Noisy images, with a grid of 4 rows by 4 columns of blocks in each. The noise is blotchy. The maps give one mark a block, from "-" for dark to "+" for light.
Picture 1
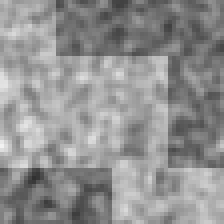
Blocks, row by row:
+ - - -
+ + + -
+ + + -
- - + +
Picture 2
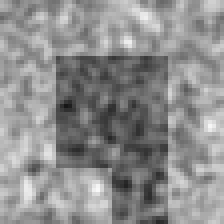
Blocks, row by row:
+ + + +
+ - - +
+ - - +
+ + - +
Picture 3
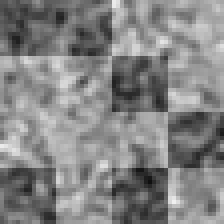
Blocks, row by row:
- - + +
+ + - +
+ + + -
- + - +
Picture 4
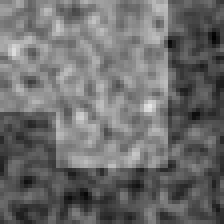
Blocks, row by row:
+ + + -
+ + + -
- + + -
- - - -
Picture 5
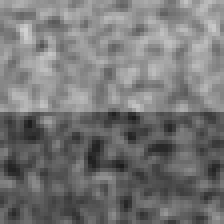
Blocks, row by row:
+ + + +
+ + + +
- - - -
- - - -
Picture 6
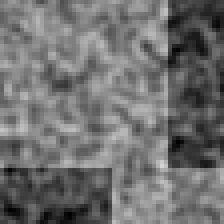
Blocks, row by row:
+ + + -
+ + + -
+ + + -
- - + +
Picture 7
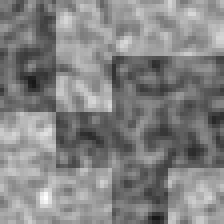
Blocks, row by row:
- + + +
- + - -
+ - - -
+ + - +
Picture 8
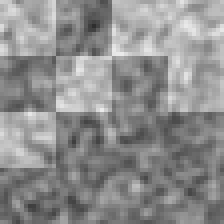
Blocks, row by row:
+ - + +
- + - +
+ - - -
- - - -
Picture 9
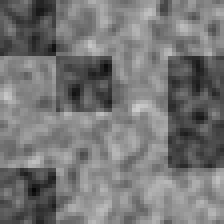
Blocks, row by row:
- + + +
+ - + -
+ + + -
- + + +
